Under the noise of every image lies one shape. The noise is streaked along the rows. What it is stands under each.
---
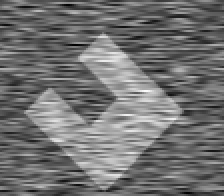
square with a notch
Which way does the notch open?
up and left
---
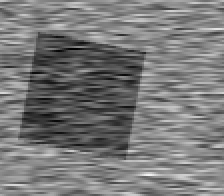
square
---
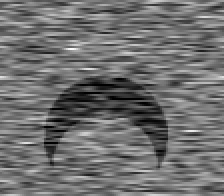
crescent
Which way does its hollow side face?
down
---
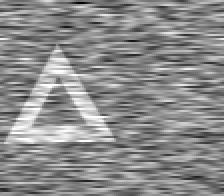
triangle frame
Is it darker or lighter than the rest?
lighter
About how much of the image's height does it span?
half
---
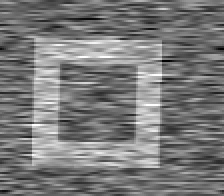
square frame
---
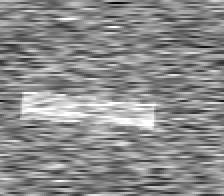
bar
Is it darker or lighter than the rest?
lighter
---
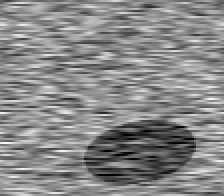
ellipse
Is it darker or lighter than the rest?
darker
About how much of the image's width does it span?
half
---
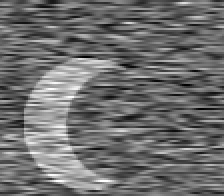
crescent
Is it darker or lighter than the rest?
lighter
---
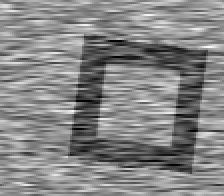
square frame
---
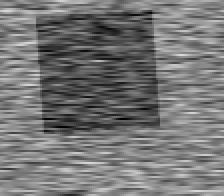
square
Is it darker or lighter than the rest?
darker
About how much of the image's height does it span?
two thirds
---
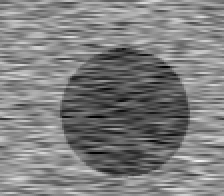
disc
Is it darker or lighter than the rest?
darker
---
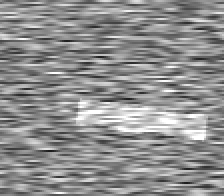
bar
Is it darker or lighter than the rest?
lighter
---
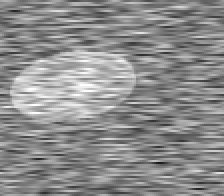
ellipse
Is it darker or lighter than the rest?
lighter
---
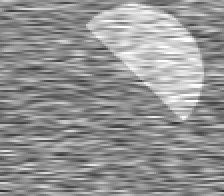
half disc
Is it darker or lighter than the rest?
lighter
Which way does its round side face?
up and right
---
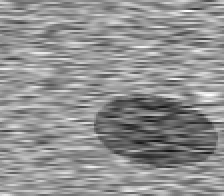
ellipse
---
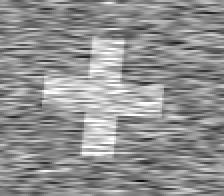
cross
